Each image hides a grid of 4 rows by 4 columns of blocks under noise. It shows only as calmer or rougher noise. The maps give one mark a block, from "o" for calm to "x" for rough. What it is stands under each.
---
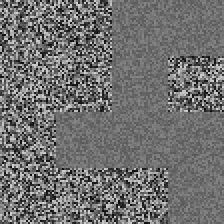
x x o o
x x o x
x o o o
x x x o
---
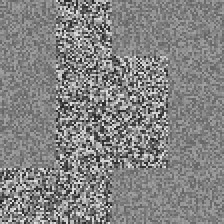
o x o o
o x x o
o x x o
x x o o
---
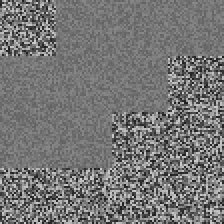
x o o o
o o o x
o o x x
x x x x
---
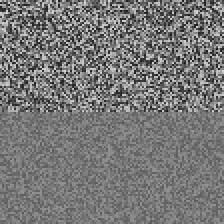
x x x x
x x x x
o o o o
o o o o
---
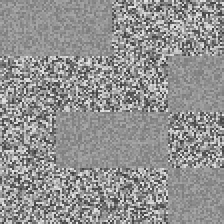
o o x x
x x x o
x o o x
x x x o
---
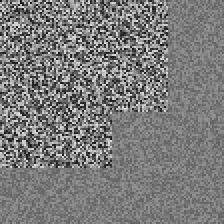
x x x o
x x x o
x x o o
o o o o
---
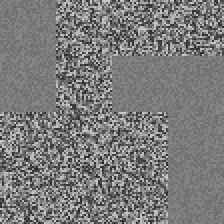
o x x x
o x o o
x x x o
x x x o
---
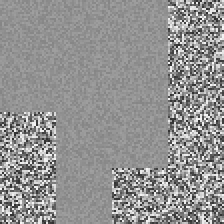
o o o x
o o o x
x o o x
x o x x
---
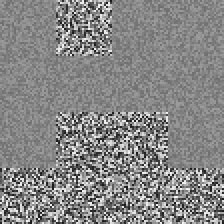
o x o o
o o o o
o x x o
x x x x
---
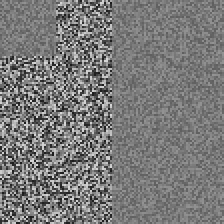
o x o o
x x o o
x x o o
x x o o
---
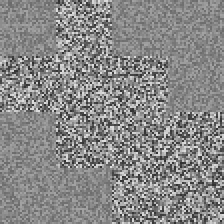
o x o o
x x x o
o x x x
o o x x
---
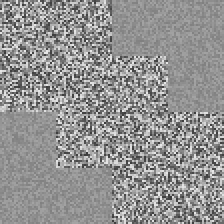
x x o o
x x x o
o x x x
o o x x
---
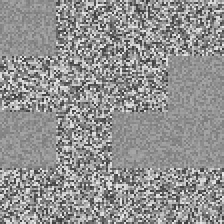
o x x x
x x x o
o x o o
x x x x
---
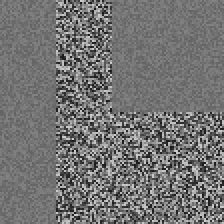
o x o o
o x o o
o x x x
o x x x
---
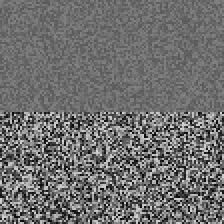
o o o o
o o o o
x x x x
x x x x
